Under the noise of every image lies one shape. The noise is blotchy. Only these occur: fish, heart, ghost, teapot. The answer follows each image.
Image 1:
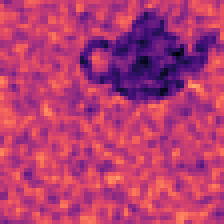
teapot
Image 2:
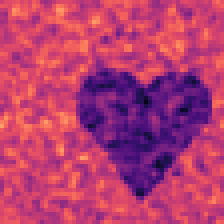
heart
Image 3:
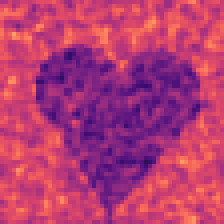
heart
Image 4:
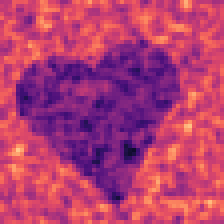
heart
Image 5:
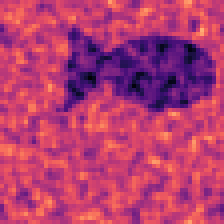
fish
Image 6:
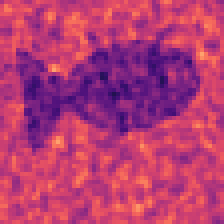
fish
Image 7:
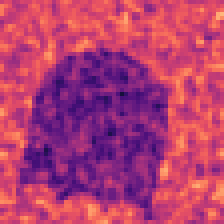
ghost
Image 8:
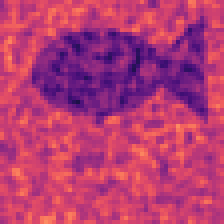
fish
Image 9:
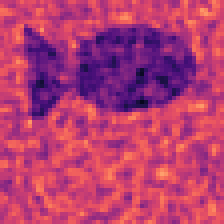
fish
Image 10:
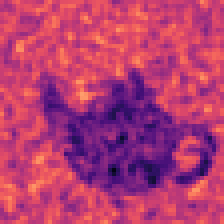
teapot
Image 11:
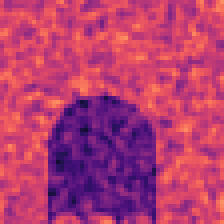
ghost
